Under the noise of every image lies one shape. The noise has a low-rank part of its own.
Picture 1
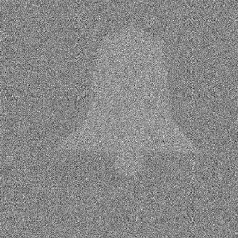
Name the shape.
bell
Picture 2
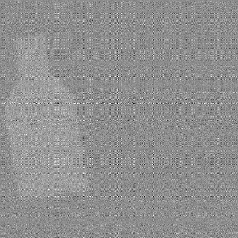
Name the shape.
bottle
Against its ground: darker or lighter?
lighter
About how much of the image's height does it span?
two thirds
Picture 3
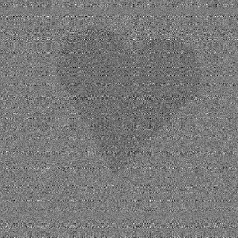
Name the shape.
heart
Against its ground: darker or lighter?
darker
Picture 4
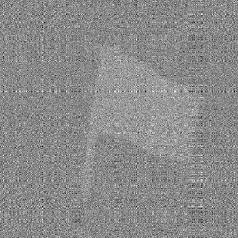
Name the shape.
flag
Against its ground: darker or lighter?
lighter
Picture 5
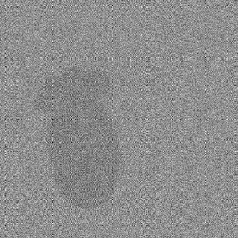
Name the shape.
footprint
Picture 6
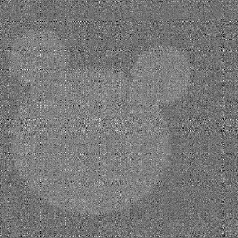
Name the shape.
bear's head
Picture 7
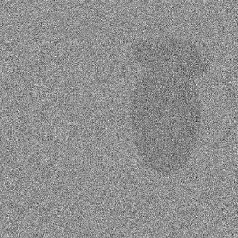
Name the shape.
footprint
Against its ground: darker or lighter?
darker
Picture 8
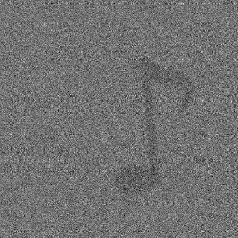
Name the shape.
musical note
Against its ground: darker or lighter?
darker
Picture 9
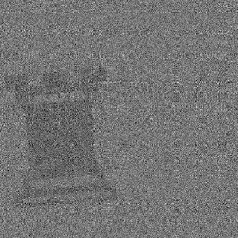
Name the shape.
chess rook
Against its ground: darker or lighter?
darker
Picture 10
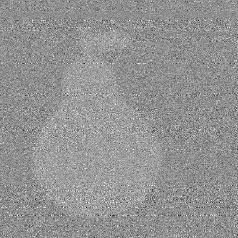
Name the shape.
pear
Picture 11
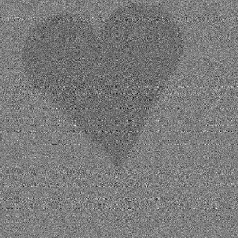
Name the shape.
heart
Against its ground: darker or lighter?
darker
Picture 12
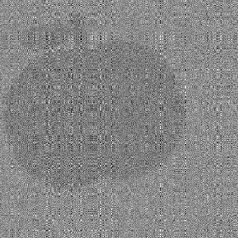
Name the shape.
apple
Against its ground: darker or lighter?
darker
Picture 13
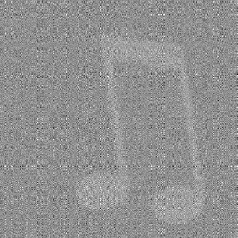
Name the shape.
pair of musical notes
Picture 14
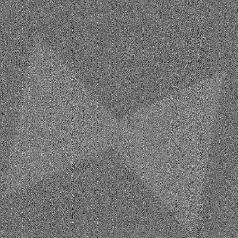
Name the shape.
bow tie
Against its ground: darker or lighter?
lighter
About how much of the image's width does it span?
nearly all
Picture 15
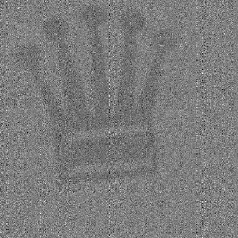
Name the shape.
chess queen
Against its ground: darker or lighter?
darker
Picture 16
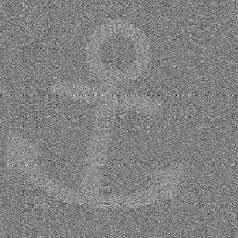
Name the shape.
anchor
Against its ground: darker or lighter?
lighter
